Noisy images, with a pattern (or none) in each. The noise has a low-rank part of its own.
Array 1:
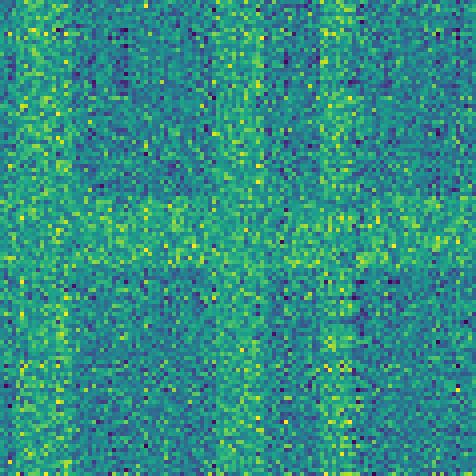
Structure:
bands of rows crossing bands of columns
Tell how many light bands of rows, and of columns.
1 and 3
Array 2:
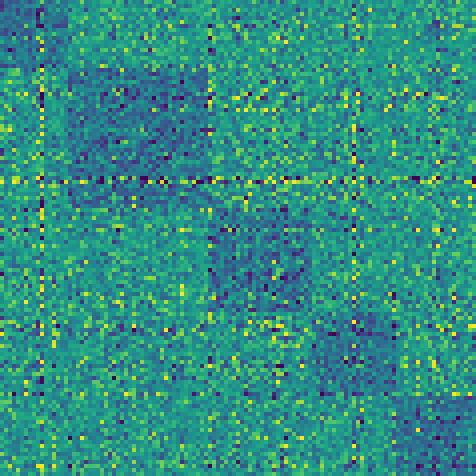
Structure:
blocks along the diagonal
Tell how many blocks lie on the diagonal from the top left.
5
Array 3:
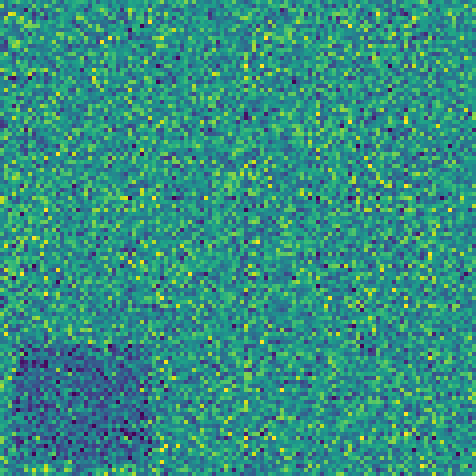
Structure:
one block
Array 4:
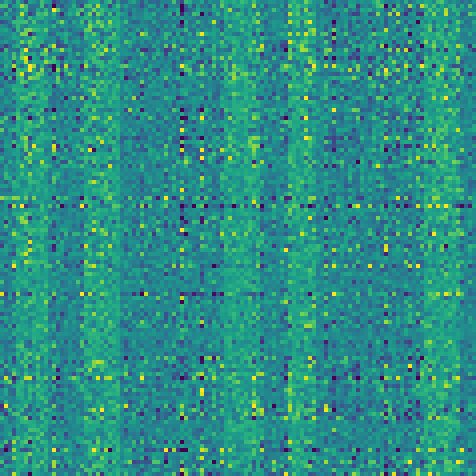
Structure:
bands of columns
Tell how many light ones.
5
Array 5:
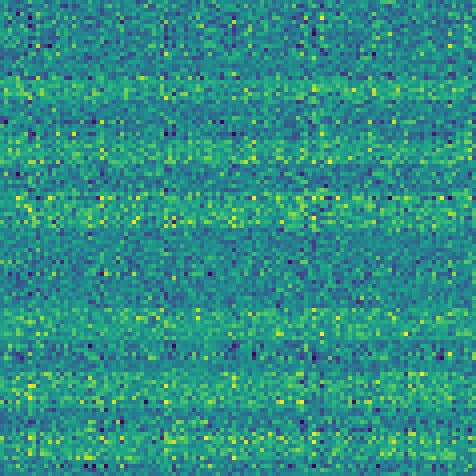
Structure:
bands of rows
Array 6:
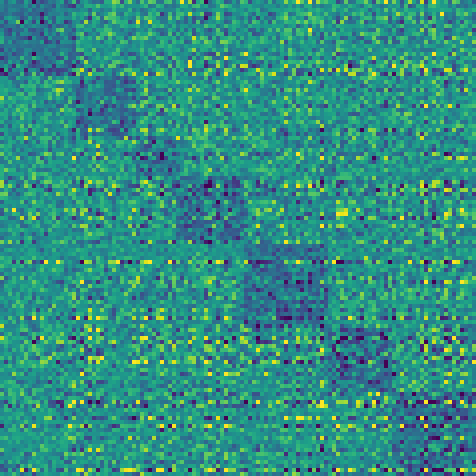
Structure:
blocks along the diagonal
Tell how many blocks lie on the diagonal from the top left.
7
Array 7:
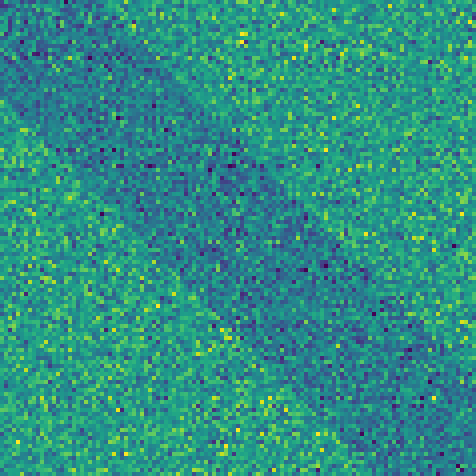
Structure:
a diagonal band
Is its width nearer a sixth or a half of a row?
a half
